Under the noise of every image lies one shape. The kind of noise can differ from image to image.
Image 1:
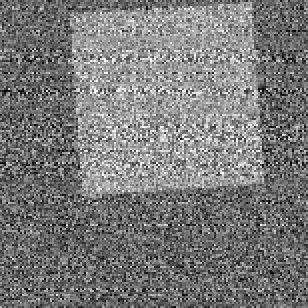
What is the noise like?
rows of uneven size
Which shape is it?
square
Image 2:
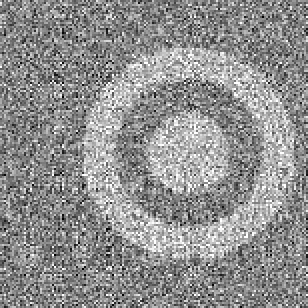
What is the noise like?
low rank plus noise
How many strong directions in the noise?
two
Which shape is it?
bullseye
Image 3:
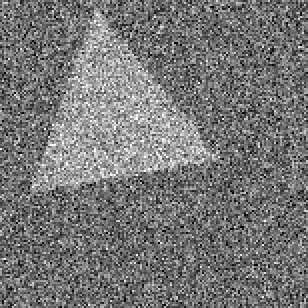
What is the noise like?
independent entries
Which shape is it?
triangle
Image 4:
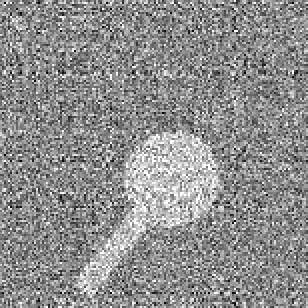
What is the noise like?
low rank plus noise
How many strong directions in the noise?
three or four
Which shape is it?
lollipop
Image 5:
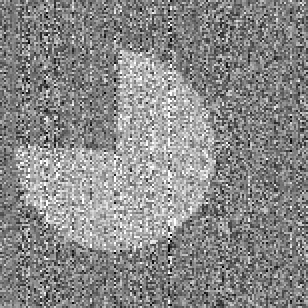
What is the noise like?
columns of uneven size
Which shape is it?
disc with a wedge cut out
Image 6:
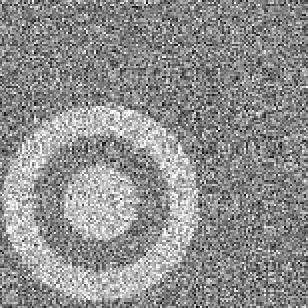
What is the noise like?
low rank plus noise
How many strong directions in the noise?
two
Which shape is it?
bullseye
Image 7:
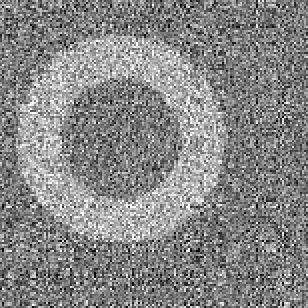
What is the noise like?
low rank plus noise
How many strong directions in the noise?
two
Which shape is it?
ring
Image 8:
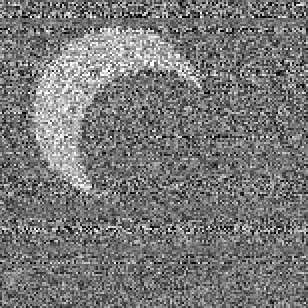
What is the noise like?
rows of uneven size
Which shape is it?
crescent
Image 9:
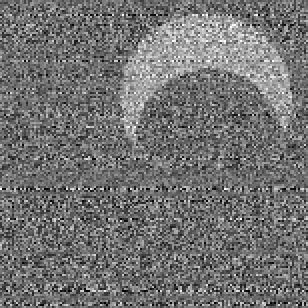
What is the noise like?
rows of uneven size
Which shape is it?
crescent
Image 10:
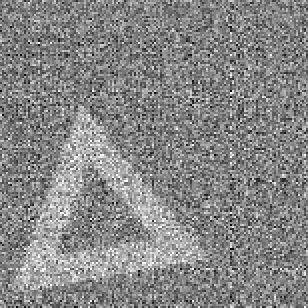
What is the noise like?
low rank plus noise
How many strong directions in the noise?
three or four
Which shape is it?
triangle frame
